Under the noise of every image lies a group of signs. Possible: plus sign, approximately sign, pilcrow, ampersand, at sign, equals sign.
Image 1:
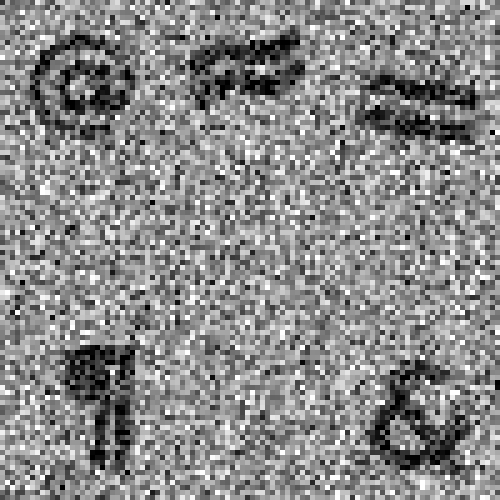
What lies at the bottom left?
pilcrow
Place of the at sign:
top left
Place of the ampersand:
bottom right
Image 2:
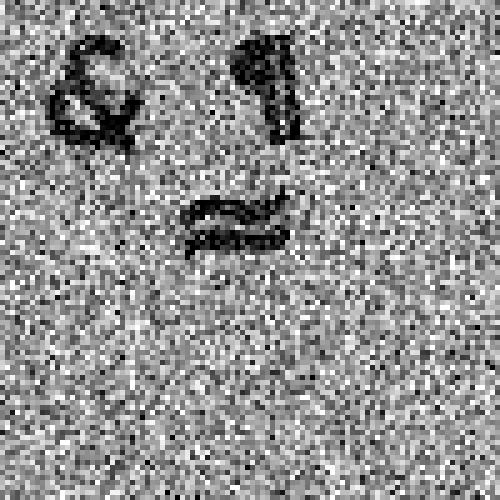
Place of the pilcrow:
top middle
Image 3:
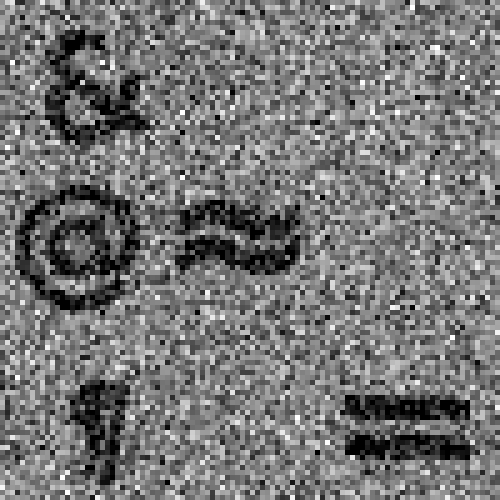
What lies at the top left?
ampersand
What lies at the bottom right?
equals sign
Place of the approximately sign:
centre
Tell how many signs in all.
5
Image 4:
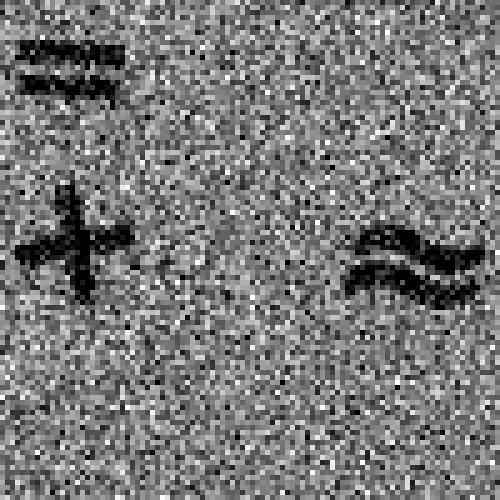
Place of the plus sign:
middle left
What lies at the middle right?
approximately sign
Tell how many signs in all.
3
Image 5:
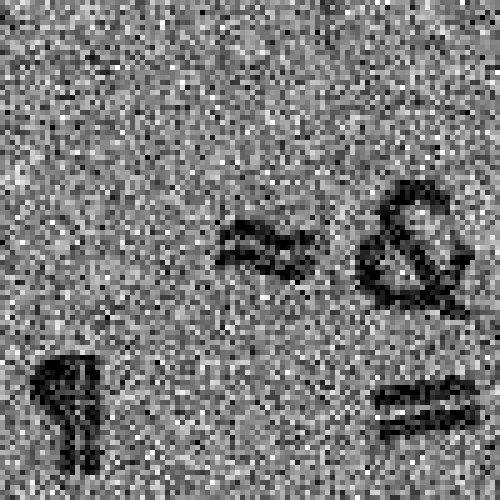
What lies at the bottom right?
equals sign
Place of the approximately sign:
centre
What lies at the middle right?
ampersand
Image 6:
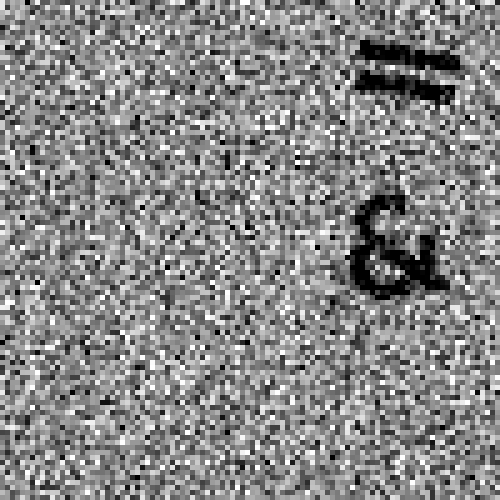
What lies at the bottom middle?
nothing
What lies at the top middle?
nothing
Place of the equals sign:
top right
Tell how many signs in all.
2
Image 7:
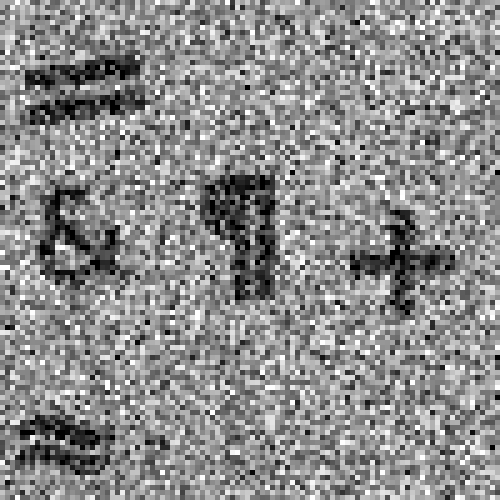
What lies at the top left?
equals sign
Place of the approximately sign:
bottom left
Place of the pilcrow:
centre
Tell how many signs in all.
5
